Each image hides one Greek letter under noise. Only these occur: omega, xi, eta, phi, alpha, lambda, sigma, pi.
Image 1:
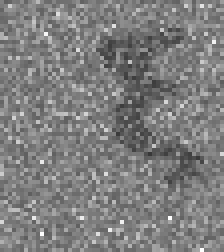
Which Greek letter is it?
xi
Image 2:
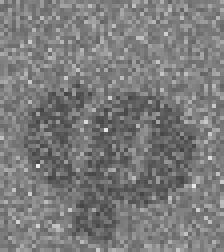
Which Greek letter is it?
phi
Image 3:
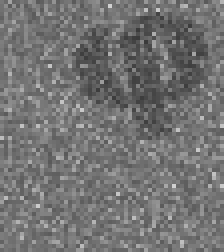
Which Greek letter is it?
phi
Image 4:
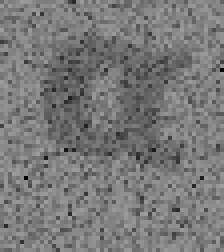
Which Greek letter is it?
alpha
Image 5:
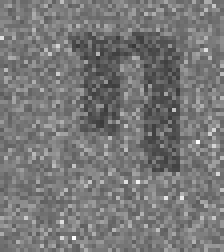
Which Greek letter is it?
eta
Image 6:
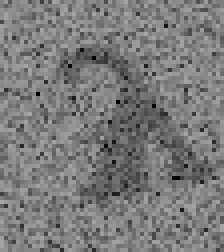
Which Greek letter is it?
lambda
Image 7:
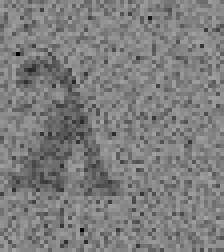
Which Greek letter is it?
lambda
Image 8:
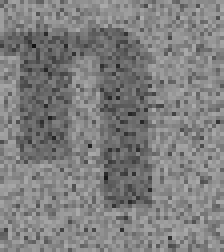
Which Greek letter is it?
eta
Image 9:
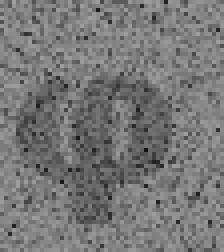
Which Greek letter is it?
phi
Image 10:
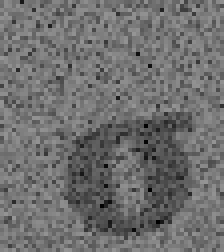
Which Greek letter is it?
sigma
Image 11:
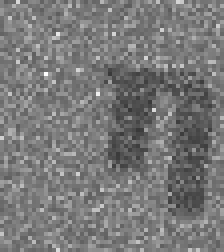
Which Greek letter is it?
eta
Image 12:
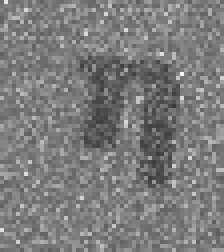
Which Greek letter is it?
eta
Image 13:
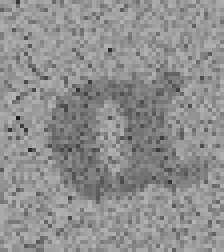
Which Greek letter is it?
alpha
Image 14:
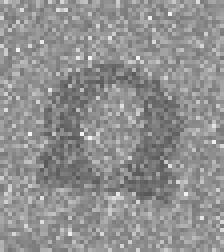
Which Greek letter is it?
omega
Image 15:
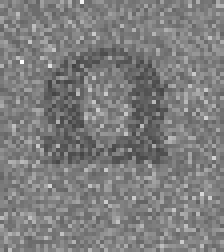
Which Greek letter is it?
omega
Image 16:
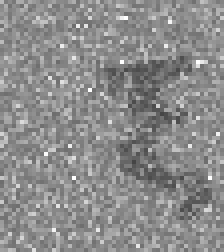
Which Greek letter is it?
xi
